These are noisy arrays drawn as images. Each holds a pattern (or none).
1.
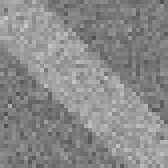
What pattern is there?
a diagonal band
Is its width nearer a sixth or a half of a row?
a half
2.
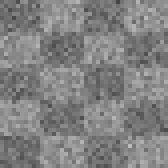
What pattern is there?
a checkerboard
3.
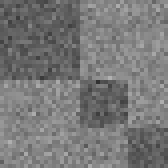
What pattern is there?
blocks along the diagonal
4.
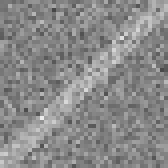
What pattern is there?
a diagonal band
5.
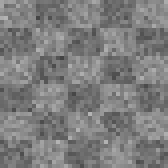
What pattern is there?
a checkerboard
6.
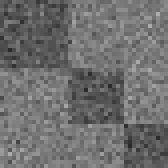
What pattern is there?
blocks along the diagonal
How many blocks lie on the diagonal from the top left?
3
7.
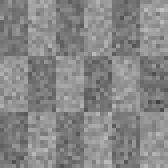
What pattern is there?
a checkerboard
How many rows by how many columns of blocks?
3 by 6
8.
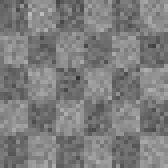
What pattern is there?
a checkerboard
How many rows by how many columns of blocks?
5 by 6
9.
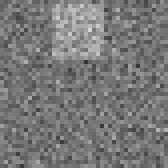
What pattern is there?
one block
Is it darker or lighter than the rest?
lighter
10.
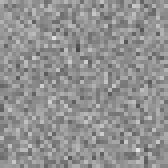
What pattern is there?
only noise
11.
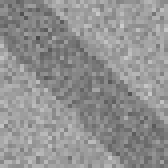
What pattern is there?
a diagonal band
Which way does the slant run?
top left to bottom right
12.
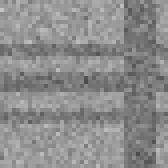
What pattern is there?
bands of rows crossing bands of columns
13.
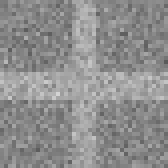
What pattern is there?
bands of rows crossing bands of columns
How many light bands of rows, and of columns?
1 and 1
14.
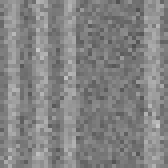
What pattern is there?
bands of columns
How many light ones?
4
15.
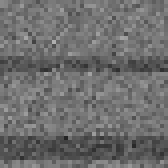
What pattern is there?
bands of rows
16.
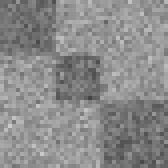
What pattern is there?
blocks along the diagonal
